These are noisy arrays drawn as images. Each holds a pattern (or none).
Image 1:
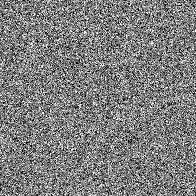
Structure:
only noise
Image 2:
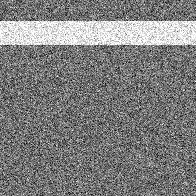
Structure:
one horizontal stripe
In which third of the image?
top
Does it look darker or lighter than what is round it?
lighter
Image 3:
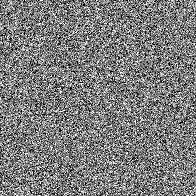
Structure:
only noise
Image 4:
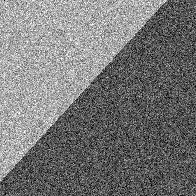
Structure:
a sharp edge
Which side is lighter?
top left
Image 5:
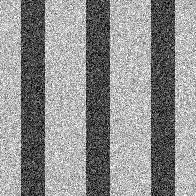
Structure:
vertical stripes
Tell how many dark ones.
3
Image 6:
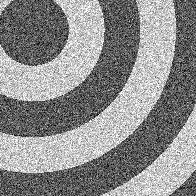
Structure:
rings round one point
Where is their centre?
top left
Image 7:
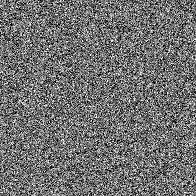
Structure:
only noise
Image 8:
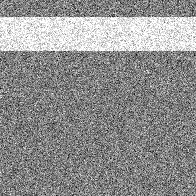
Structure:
one horizontal stripe
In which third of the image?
top
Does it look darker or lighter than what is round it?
lighter
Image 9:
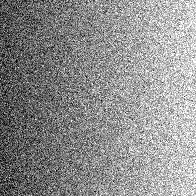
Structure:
a smooth slope
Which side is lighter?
right
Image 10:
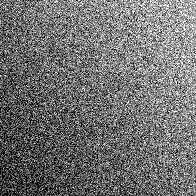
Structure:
a smooth slope
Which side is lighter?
top right
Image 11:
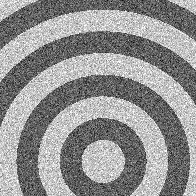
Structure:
rings round one point
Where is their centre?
bottom middle
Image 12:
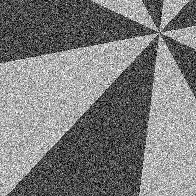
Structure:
spokes from one point
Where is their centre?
top right
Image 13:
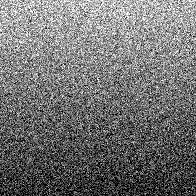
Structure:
a smooth slope
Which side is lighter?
top
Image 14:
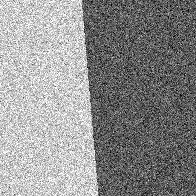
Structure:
a sharp edge
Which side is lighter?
left
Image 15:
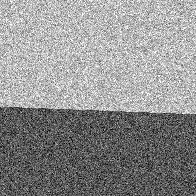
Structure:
a sharp edge
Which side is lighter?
top
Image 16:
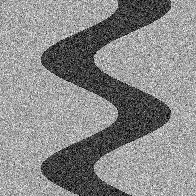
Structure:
a wavy band
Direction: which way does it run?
top to bottom
